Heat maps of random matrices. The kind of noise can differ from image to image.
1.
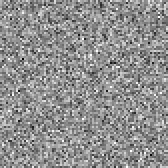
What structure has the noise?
independent entries
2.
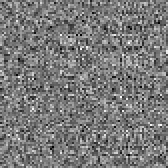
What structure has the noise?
low rank plus noise
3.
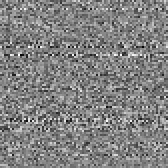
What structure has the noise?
rows of uneven size
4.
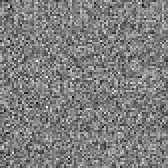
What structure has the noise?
low rank plus noise
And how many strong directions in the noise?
five to eight
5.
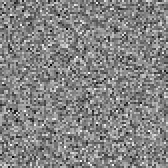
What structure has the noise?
independent entries
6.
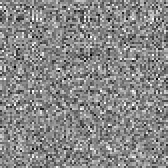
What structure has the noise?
low rank plus noise
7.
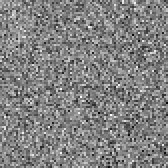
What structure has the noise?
independent entries
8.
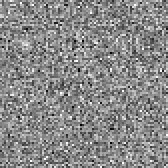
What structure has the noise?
low rank plus noise
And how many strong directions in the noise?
five to eight
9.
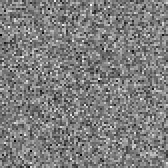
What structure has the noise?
independent entries
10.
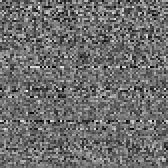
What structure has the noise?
rows of uneven size
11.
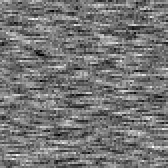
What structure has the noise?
streaked along the rows
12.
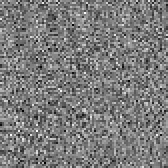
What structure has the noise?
low rank plus noise
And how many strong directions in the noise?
three or four
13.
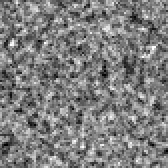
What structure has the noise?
blotchy
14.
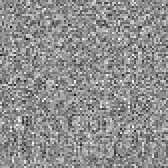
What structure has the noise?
low rank plus noise
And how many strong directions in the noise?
five to eight
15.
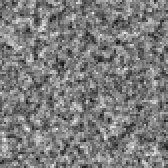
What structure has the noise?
blotchy
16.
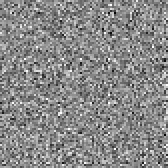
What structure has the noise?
low rank plus noise
